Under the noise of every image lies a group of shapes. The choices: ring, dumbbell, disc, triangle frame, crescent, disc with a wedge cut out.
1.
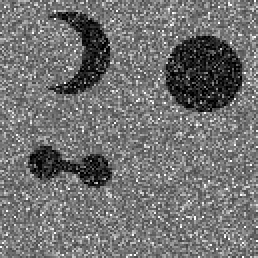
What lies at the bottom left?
dumbbell
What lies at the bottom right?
nothing
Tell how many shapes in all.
3
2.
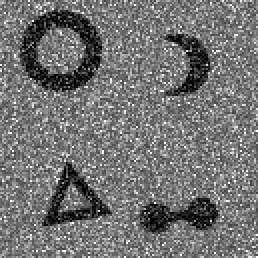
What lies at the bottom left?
triangle frame
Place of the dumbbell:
bottom right
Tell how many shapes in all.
4
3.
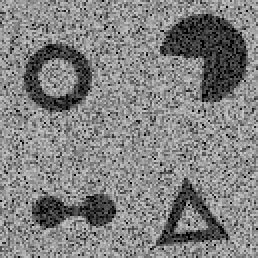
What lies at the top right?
disc with a wedge cut out
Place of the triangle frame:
bottom right
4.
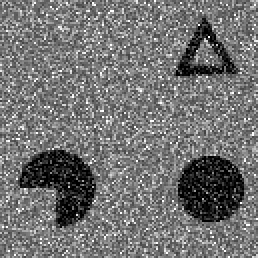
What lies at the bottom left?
disc with a wedge cut out
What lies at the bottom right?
disc
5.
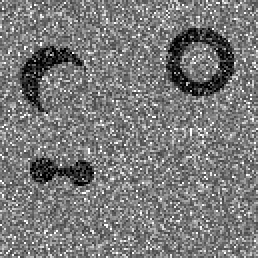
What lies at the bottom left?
dumbbell
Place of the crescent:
top left
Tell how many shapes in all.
3
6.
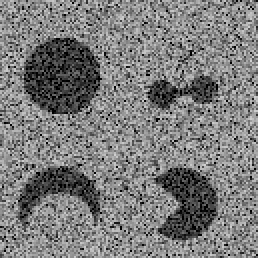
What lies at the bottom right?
disc with a wedge cut out
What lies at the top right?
dumbbell
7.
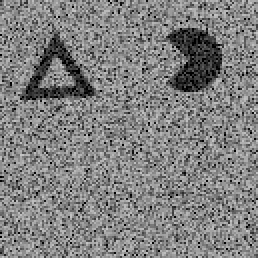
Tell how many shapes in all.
2
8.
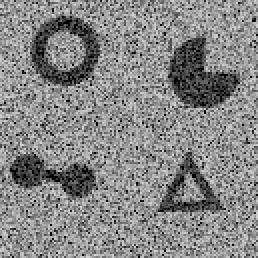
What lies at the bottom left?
dumbbell
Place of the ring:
top left
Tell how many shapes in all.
4
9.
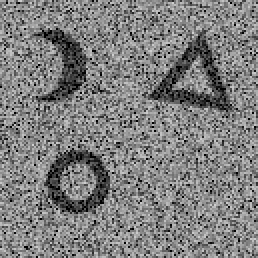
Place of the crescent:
top left
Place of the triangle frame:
top right
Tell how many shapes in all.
3
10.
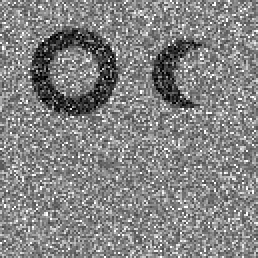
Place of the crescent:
top right
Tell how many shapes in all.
2
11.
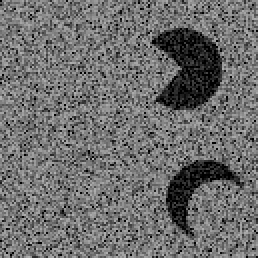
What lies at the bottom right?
crescent
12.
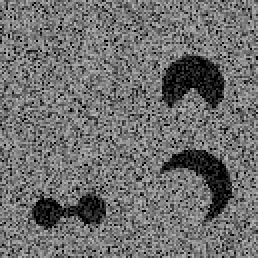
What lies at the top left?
nothing
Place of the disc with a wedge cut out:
top right
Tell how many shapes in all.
3
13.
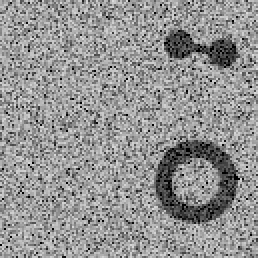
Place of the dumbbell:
top right
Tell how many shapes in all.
2
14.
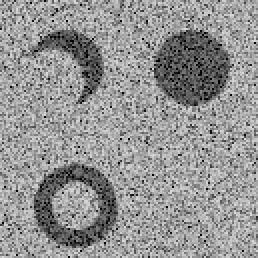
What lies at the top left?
crescent
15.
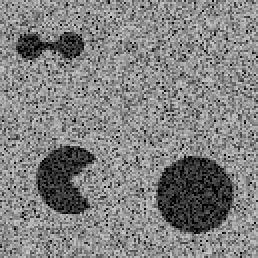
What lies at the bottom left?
disc with a wedge cut out
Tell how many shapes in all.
3
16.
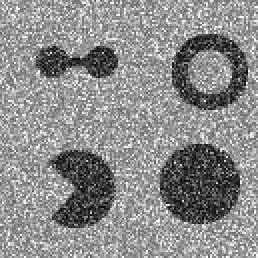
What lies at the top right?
ring
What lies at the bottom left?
disc with a wedge cut out
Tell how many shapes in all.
4
